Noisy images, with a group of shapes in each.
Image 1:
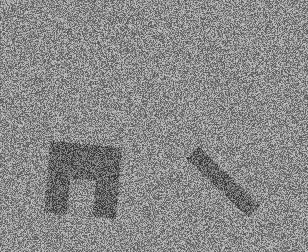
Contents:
bottom left: dark square with a notch; bottom right: dark bar
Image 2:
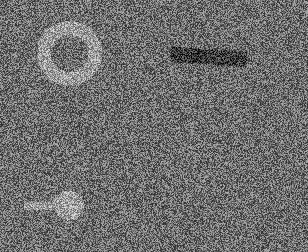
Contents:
top left: light ring; top right: dark bar; bottom left: light lollipop
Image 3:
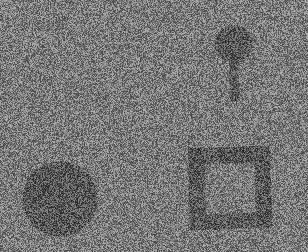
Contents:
top right: dark lollipop; bottom left: dark disc; bottom right: dark square frame
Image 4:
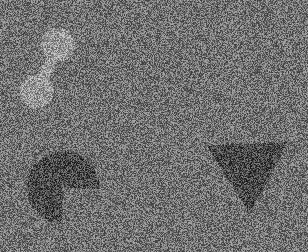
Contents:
top left: light dumbbell; bottom left: dark disc with a wedge cut out; bottom right: dark triangle
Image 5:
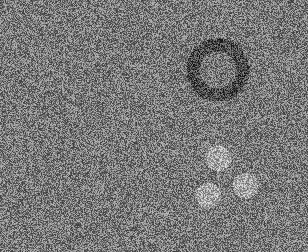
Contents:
top right: dark ring; bottom right: light three dots
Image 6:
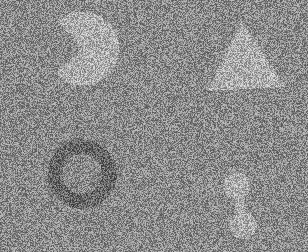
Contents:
top left: light disc with a wedge cut out; top right: light triangle; bottom left: dark ring; bottom right: light dumbbell
